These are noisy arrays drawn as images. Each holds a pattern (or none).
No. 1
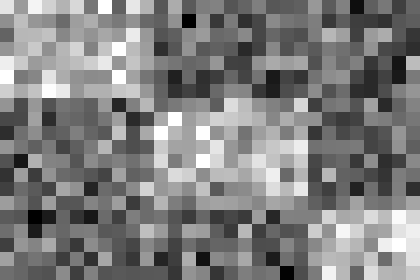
blocks along the diagonal
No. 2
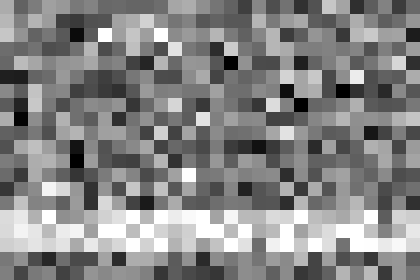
one band of rows
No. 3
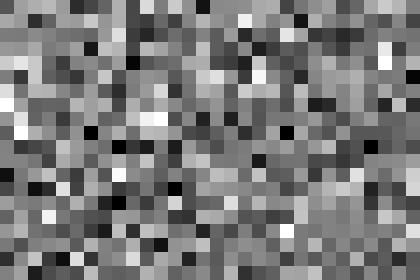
only noise
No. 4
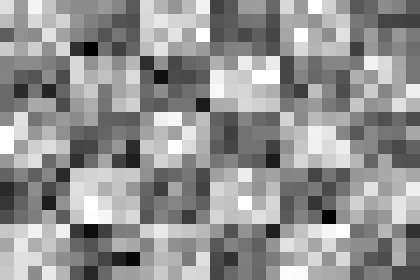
a checkerboard
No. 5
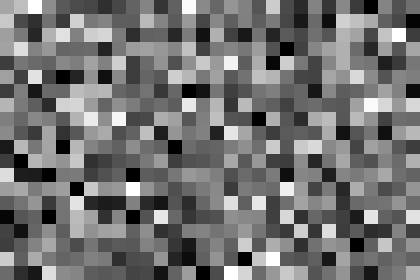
only noise
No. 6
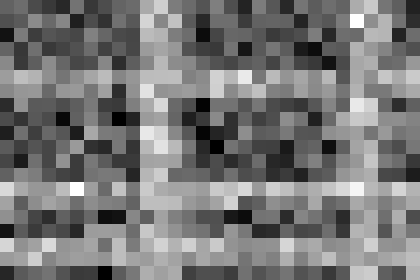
bands of rows crossing bands of columns
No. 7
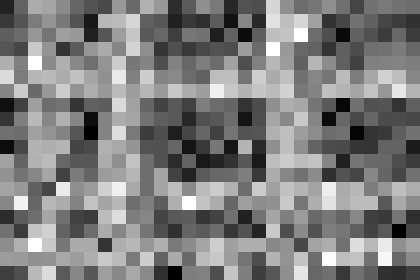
bands of rows crossing bands of columns
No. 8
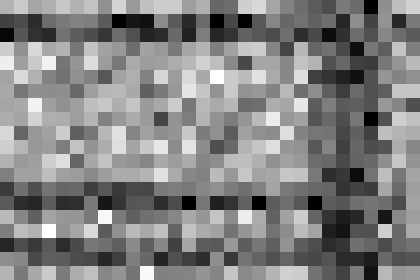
bands of rows crossing bands of columns
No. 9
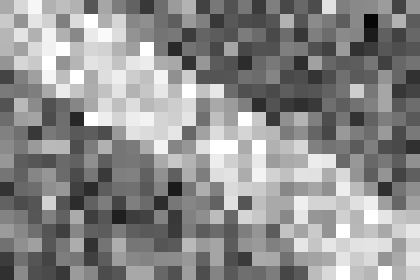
a diagonal band
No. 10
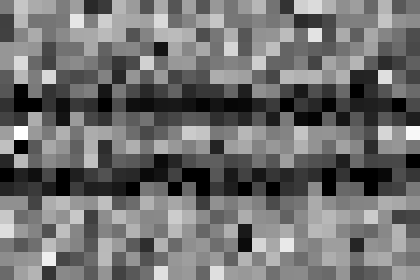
bands of rows
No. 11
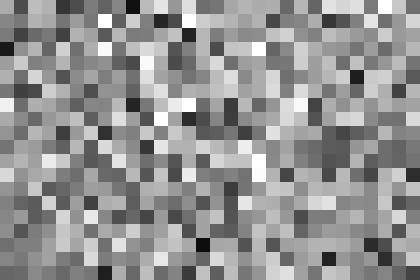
only noise
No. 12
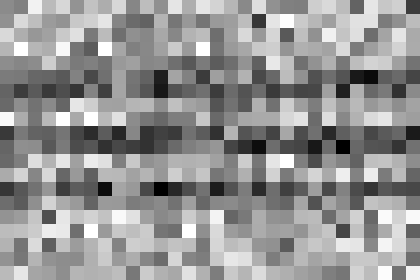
bands of rows
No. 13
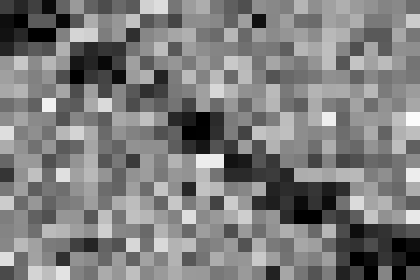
blocks along the diagonal
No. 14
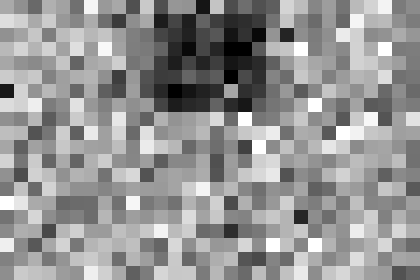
one block
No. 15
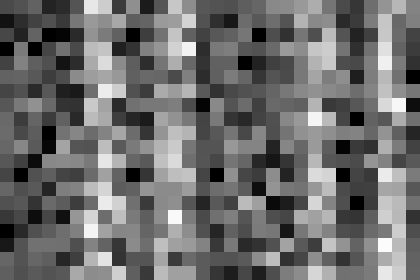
bands of columns
